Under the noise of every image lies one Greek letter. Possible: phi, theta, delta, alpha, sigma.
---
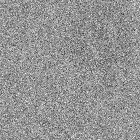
phi
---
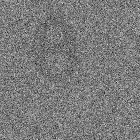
theta
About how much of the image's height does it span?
half
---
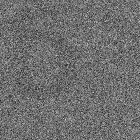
delta
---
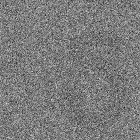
delta
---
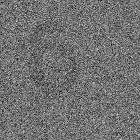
delta
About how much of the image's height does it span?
half
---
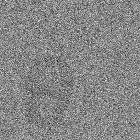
theta
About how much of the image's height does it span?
half
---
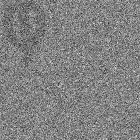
phi
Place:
top left
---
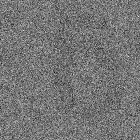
delta
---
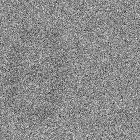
theta
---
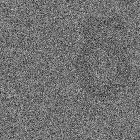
delta
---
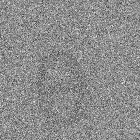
theta
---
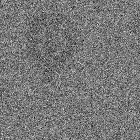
phi
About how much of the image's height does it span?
half
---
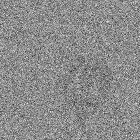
phi
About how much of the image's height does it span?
half
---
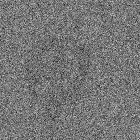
phi
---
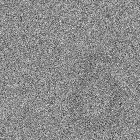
delta
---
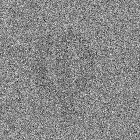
phi
